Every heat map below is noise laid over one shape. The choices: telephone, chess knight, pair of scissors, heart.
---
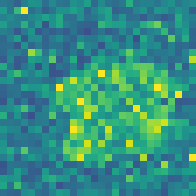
telephone
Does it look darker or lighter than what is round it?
lighter
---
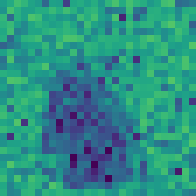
chess knight
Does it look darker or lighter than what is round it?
darker
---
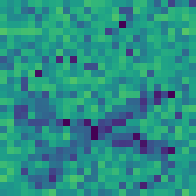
pair of scissors
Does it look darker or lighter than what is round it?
darker
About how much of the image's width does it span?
nearly all
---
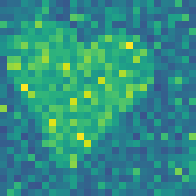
heart
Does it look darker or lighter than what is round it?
lighter
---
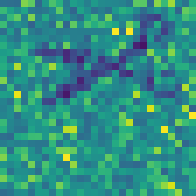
pair of scissors
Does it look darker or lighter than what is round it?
darker
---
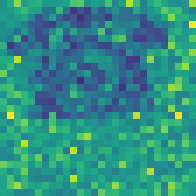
telephone
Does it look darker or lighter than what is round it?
darker
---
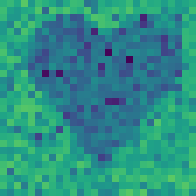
heart
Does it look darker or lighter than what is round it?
darker
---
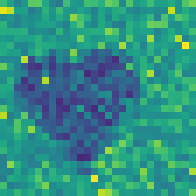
heart
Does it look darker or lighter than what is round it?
darker
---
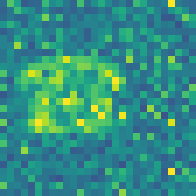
telephone
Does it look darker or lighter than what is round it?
lighter
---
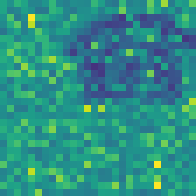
telephone
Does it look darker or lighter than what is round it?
darker
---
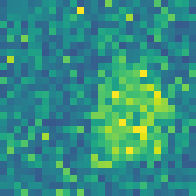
chess knight
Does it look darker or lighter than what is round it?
lighter
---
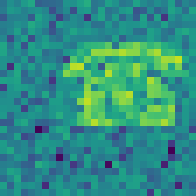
telephone
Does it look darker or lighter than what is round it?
lighter
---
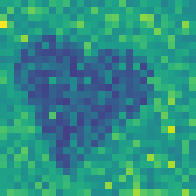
heart
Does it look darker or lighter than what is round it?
darker
